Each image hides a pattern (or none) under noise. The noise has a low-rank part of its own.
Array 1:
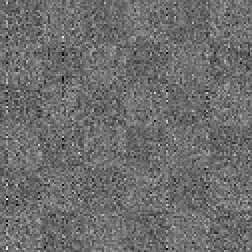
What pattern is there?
a checkerboard
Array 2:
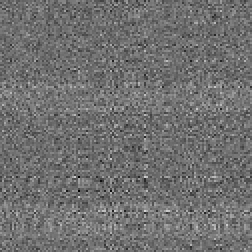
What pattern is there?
bands of rows
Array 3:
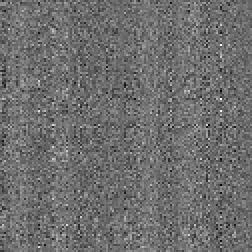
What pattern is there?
bands of columns
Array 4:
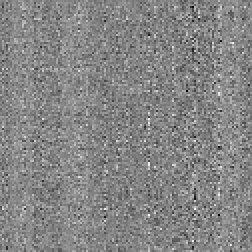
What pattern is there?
bands of columns
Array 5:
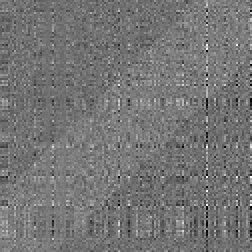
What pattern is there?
a diagonal band
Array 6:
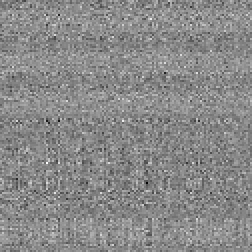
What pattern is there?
bands of rows
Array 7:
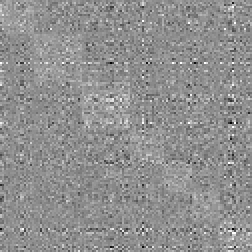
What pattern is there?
blocks along the diagonal
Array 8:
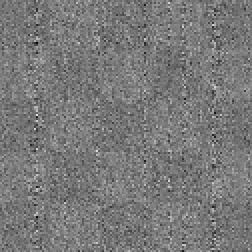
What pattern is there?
a checkerboard
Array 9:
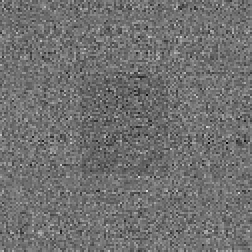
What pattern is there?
one block
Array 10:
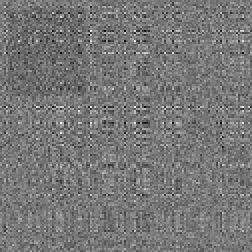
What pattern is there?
one block
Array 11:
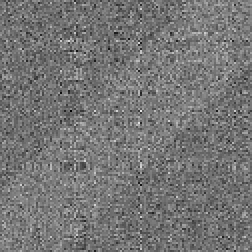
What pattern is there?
a diagonal band
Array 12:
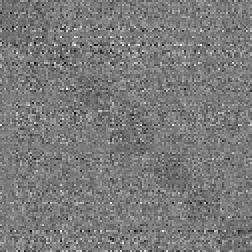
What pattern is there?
blocks along the diagonal
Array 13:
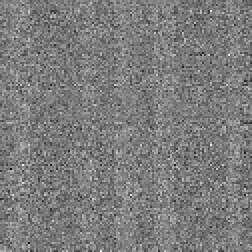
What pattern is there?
bands of columns
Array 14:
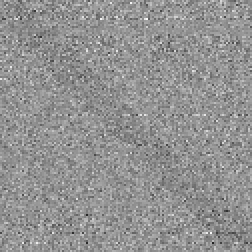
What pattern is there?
a diagonal band
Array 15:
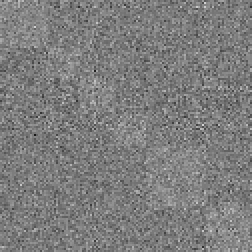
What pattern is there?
blocks along the diagonal
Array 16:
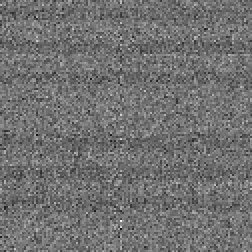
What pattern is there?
bands of rows
